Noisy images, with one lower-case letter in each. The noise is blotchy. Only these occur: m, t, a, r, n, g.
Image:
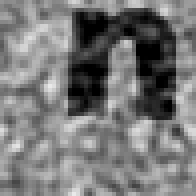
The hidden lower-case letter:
n
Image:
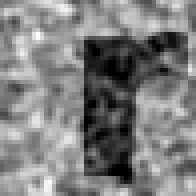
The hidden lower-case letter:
r
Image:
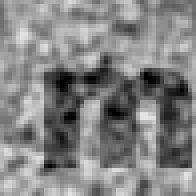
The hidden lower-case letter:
m
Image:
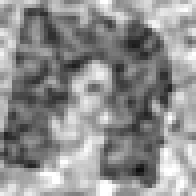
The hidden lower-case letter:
n
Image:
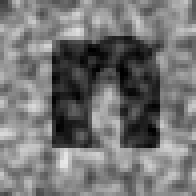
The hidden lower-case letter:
n
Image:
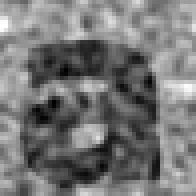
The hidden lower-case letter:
a
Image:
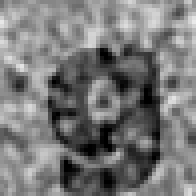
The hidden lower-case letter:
g
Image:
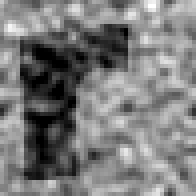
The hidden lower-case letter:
r
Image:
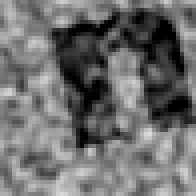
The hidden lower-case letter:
n
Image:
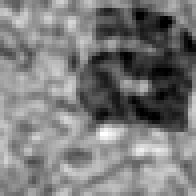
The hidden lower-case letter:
a
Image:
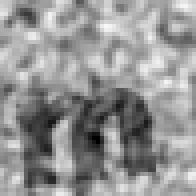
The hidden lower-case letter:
m
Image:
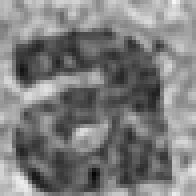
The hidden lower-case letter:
a
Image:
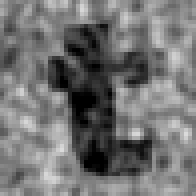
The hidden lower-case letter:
t
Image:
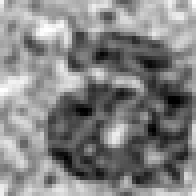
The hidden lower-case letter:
a
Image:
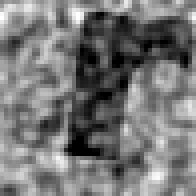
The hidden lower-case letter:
r
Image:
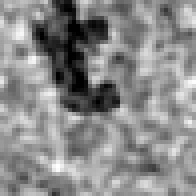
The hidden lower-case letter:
t
